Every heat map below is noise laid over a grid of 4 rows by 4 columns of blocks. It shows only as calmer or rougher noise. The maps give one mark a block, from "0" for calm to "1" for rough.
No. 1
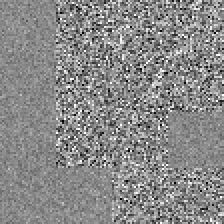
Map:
0111
0111
0110
0011
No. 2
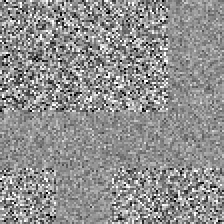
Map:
1110
1110
0000
1011
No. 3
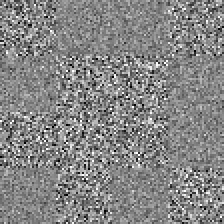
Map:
1001
0110
1110
0101
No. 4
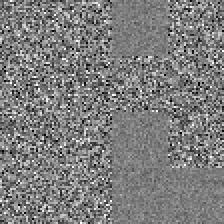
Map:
1101
1111
1101
1100
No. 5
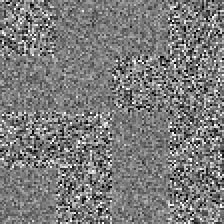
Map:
1001
0011
1101
0101
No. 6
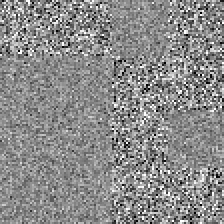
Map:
1101
0011
0010
0011
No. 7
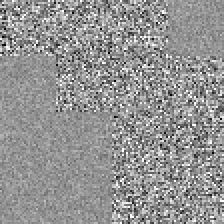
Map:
1110
0111
0011
0011
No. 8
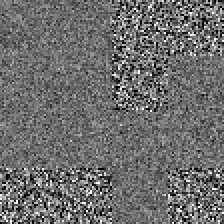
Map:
0011
0010
0000
1101
